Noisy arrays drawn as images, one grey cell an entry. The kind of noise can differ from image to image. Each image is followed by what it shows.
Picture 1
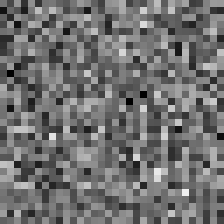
low rank plus noise
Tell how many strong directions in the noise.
five to eight
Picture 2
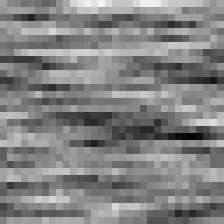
streaked along the rows
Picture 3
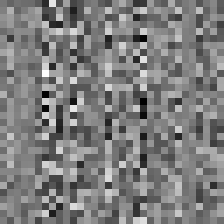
columns of uneven size
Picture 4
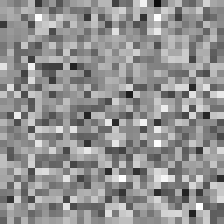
low rank plus noise
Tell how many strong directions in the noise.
three or four
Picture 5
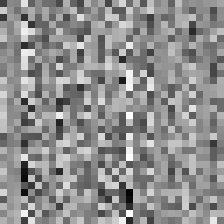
columns of uneven size
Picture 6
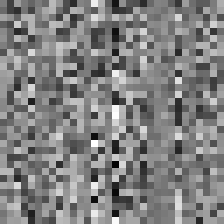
columns of uneven size
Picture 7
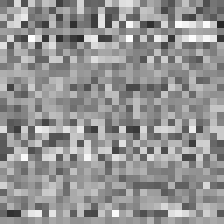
rows of uneven size
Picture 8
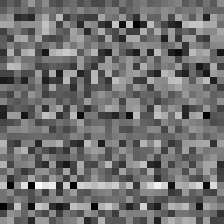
rows of uneven size
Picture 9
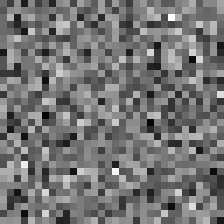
low rank plus noise
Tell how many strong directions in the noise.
five to eight
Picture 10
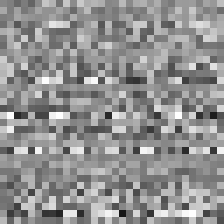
rows of uneven size
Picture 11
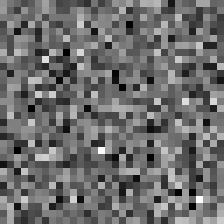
independent entries
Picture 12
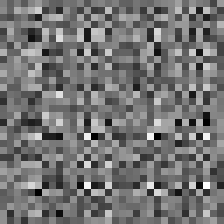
low rank plus noise
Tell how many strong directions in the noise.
one
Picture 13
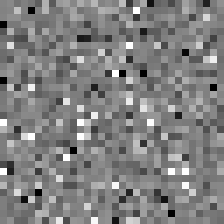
heavy tails
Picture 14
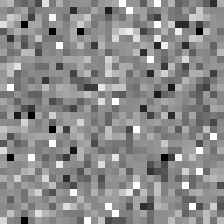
heavy tails
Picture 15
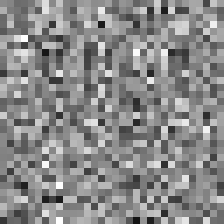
low rank plus noise
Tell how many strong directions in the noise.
three or four
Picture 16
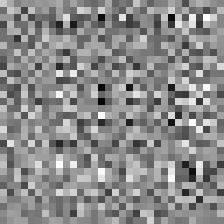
low rank plus noise
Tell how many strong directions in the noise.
two
